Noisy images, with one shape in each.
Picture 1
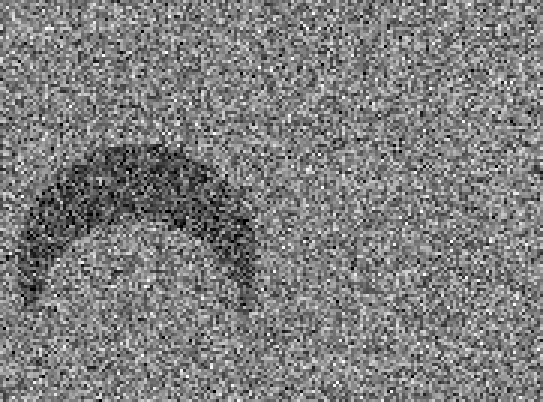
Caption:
dark crescent
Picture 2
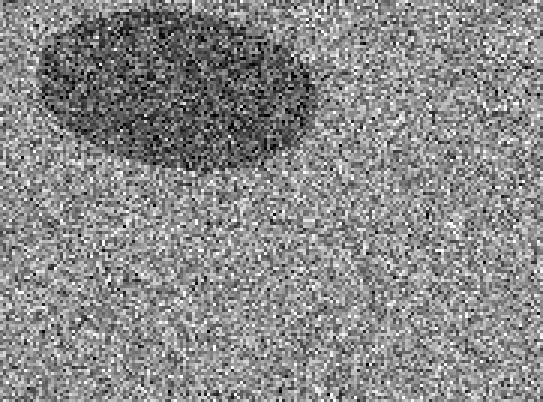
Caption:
dark ellipse
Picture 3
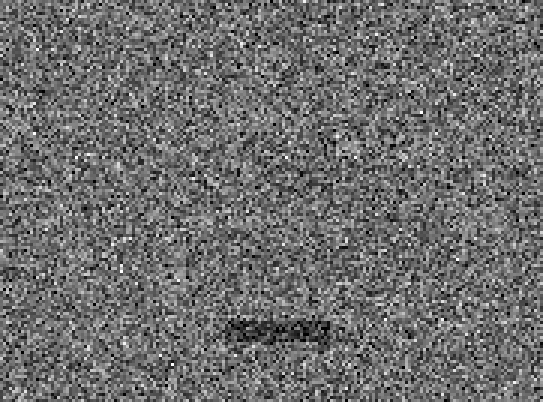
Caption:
dark bar, bottom middle
